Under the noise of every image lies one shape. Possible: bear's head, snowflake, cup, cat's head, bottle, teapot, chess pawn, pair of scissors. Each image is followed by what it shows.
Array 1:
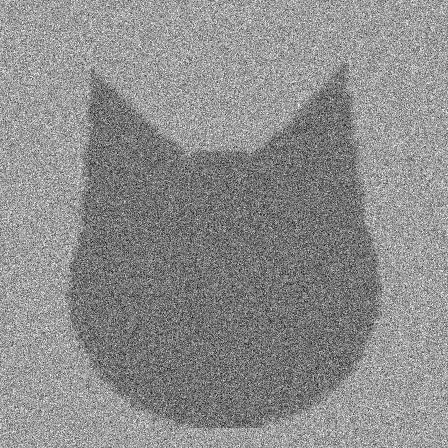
cat's head
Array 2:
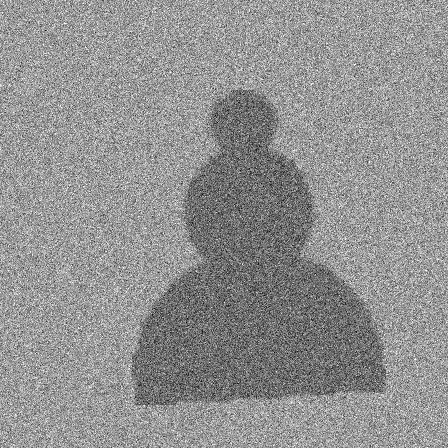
chess pawn
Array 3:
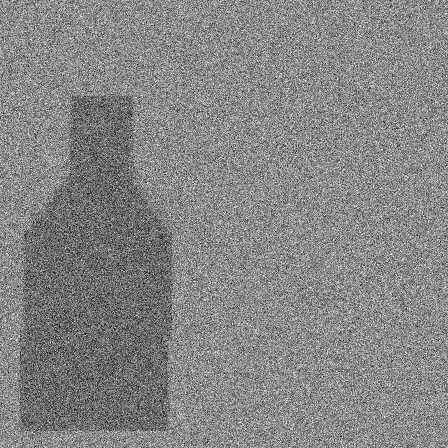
bottle
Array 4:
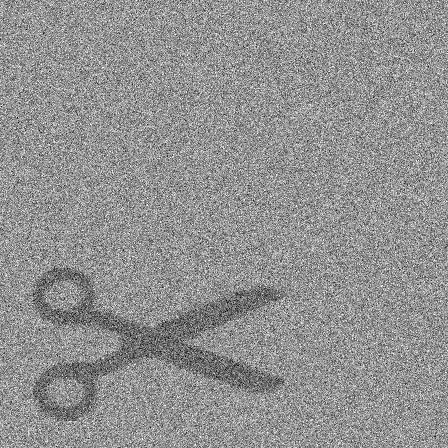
pair of scissors
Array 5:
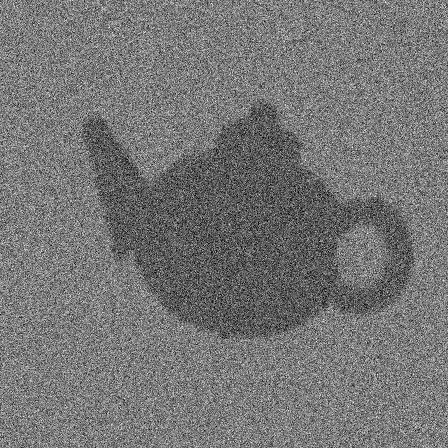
teapot
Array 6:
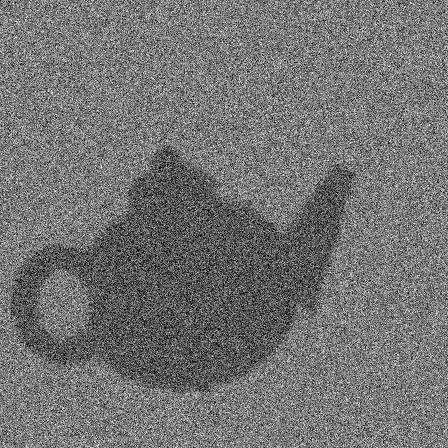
teapot
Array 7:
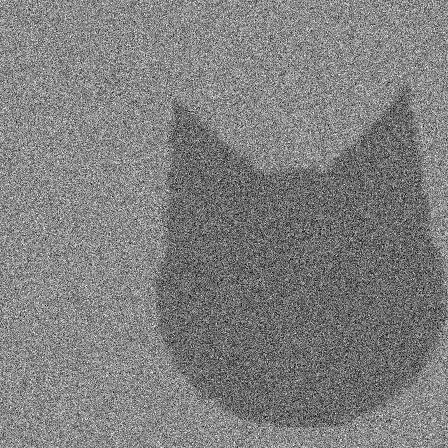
cat's head
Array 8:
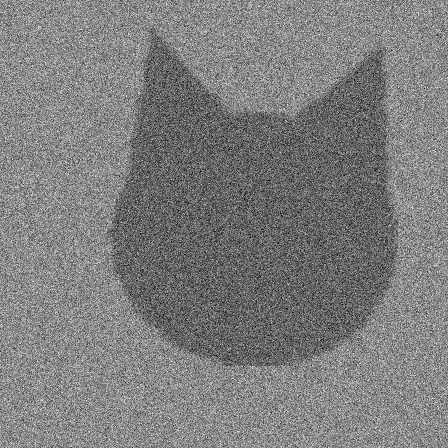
cat's head
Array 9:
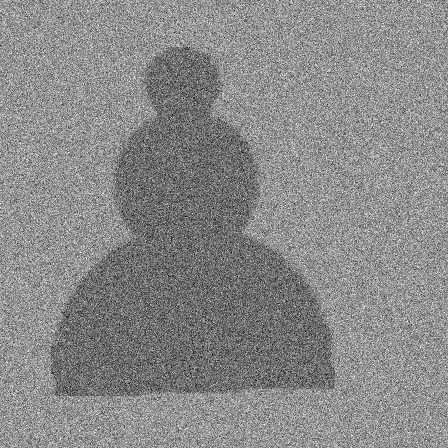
chess pawn
